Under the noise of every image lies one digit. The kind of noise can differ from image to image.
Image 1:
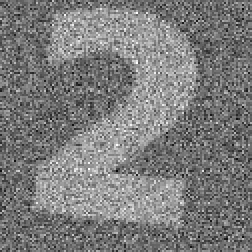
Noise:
low rank plus noise
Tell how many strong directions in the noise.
five to eight
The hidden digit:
2
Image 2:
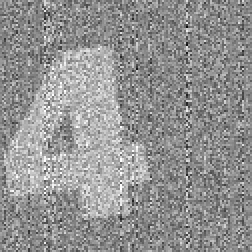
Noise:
columns of uneven size
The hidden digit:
4
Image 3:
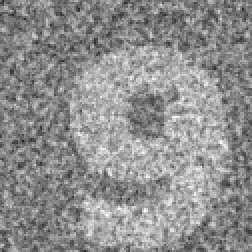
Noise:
blotchy
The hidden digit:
9
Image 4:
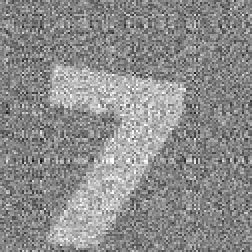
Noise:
low rank plus noise
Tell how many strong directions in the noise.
one
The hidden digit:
7
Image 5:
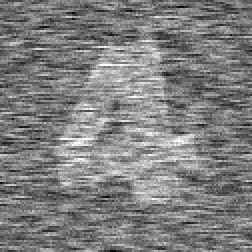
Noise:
streaked along the rows
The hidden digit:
4
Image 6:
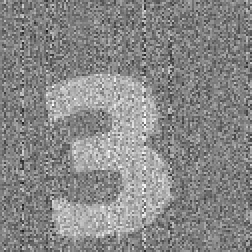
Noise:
columns of uneven size
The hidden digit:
3
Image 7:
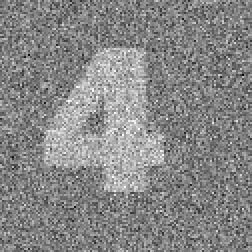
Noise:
independent entries
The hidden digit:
4
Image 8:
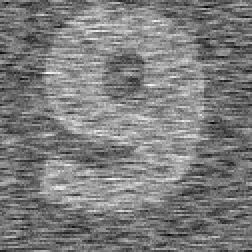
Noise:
streaked along the rows
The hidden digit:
9
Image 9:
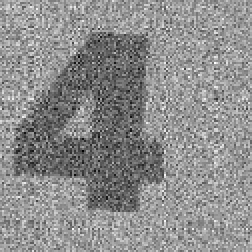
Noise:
low rank plus noise
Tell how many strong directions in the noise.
two
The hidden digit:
4
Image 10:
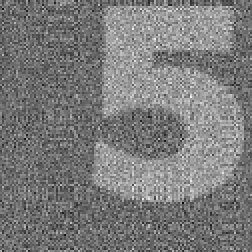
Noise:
low rank plus noise
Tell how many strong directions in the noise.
one
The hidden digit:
5
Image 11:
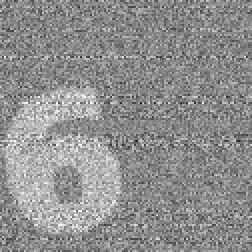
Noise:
rows of uneven size
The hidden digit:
6
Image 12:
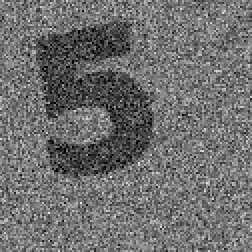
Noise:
independent entries
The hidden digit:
5
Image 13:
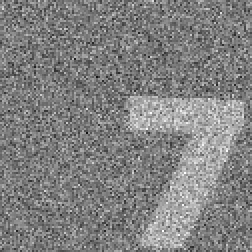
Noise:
independent entries
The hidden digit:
7
